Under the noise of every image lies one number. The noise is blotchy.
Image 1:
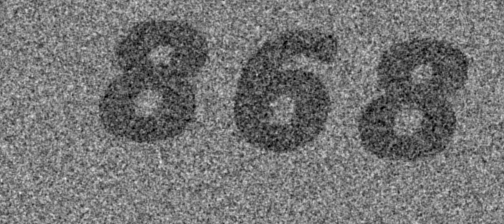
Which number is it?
868
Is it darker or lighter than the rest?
darker
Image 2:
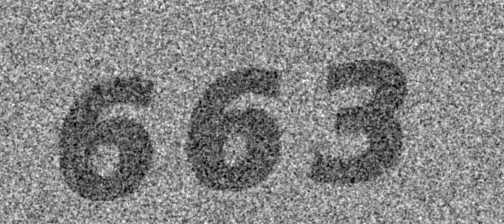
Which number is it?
663
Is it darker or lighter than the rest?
darker
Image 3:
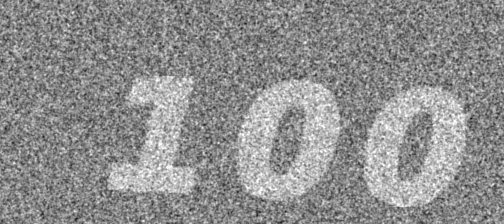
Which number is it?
100
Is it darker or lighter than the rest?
lighter
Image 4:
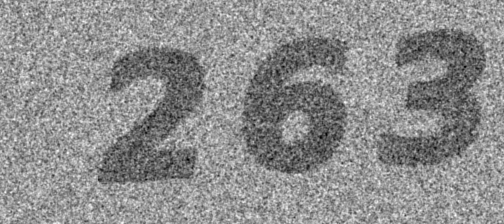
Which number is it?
263
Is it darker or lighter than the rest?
darker
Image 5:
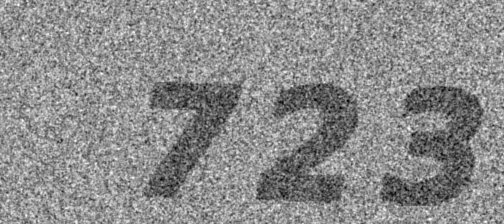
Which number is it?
723
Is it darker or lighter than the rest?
darker
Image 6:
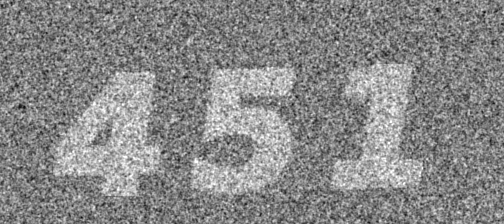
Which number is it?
451
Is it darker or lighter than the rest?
lighter
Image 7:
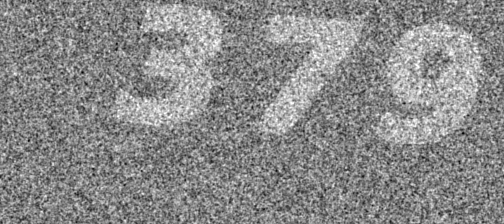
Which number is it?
379
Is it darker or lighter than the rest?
lighter
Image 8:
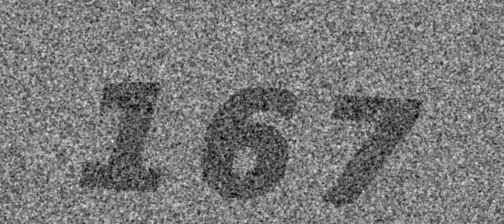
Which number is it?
167
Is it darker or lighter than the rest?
darker
